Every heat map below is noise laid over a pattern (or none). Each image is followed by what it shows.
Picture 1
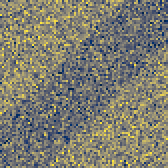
a diagonal band
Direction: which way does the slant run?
bottom left to top right
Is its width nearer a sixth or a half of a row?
a half
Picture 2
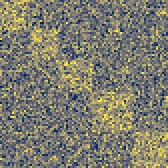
blocks along the diagonal
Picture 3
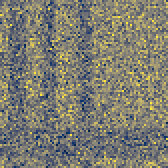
bands of rows crossing bands of columns
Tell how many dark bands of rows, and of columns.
1 and 3
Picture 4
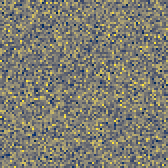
only noise
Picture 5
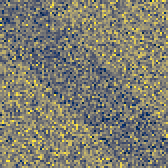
a diagonal band
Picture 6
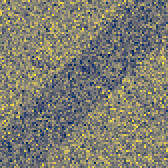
a diagonal band
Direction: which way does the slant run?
bottom left to top right
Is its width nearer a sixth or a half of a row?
a half
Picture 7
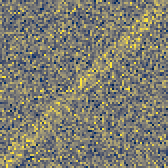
a diagonal band
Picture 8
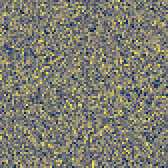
only noise
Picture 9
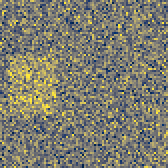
one block
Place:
middle left
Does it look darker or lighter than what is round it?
lighter
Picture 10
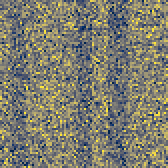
bands of columns
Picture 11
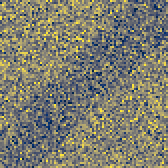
a diagonal band
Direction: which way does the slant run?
bottom left to top right
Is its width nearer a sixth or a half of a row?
a half
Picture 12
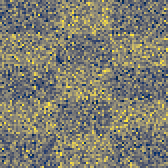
a checkerboard
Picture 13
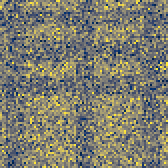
bands of rows crossing bands of columns
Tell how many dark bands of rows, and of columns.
3 and 3
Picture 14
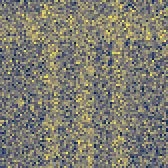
bands of rows crossing bands of columns
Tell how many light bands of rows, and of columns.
1 and 3
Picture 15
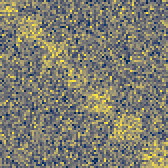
blocks along the diagonal
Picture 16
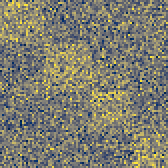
blocks along the diagonal
